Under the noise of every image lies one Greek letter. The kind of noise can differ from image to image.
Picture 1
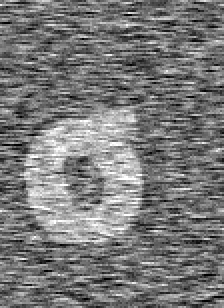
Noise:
streaked along the rows
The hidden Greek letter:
sigma
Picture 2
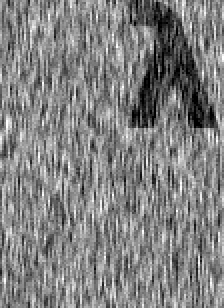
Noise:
streaked along the columns
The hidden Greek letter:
lambda
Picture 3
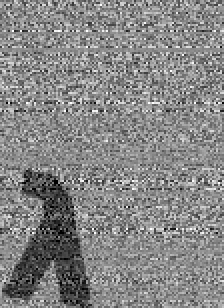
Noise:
rows of uneven size
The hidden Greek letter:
lambda
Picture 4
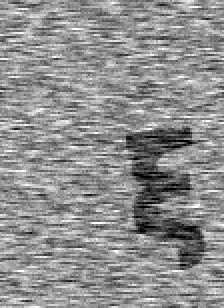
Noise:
streaked along the rows
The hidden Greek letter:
xi
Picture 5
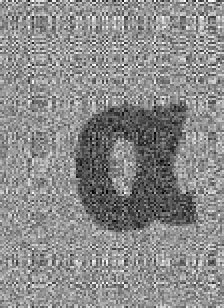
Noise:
low rank plus noise
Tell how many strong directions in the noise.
one
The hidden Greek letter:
alpha
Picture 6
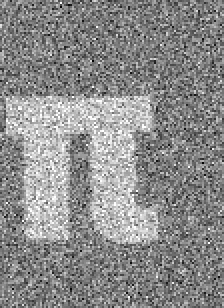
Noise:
independent entries
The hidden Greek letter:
pi
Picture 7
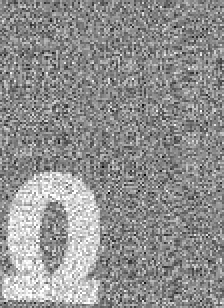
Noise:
low rank plus noise
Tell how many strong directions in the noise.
five to eight
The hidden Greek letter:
omega
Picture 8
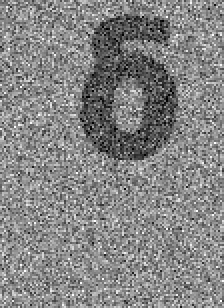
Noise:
independent entries
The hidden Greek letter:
delta
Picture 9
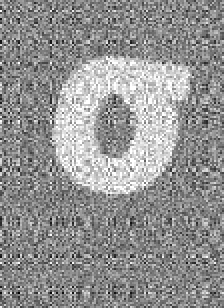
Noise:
low rank plus noise
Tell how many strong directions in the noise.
one
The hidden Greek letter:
sigma
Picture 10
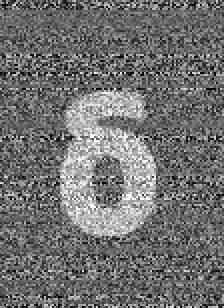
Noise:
rows of uneven size
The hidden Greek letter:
delta
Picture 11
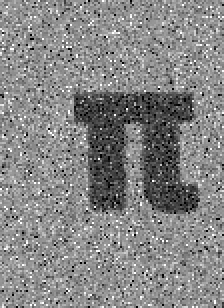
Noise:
heavy tails
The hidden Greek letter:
pi
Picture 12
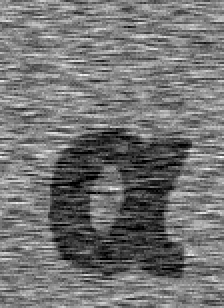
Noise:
streaked along the rows
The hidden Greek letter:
alpha
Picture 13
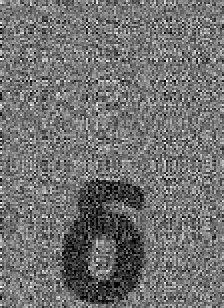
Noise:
low rank plus noise
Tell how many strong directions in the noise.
two
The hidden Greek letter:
delta
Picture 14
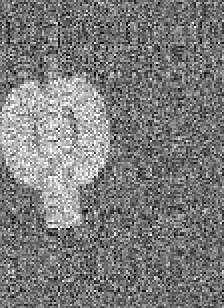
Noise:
low rank plus noise
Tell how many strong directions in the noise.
five to eight
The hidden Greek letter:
phi
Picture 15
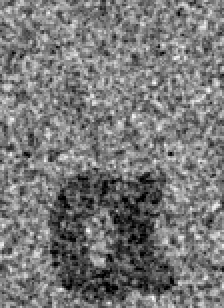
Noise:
blotchy
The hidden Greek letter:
alpha
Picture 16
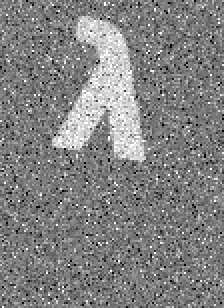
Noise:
heavy tails
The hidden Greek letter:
lambda
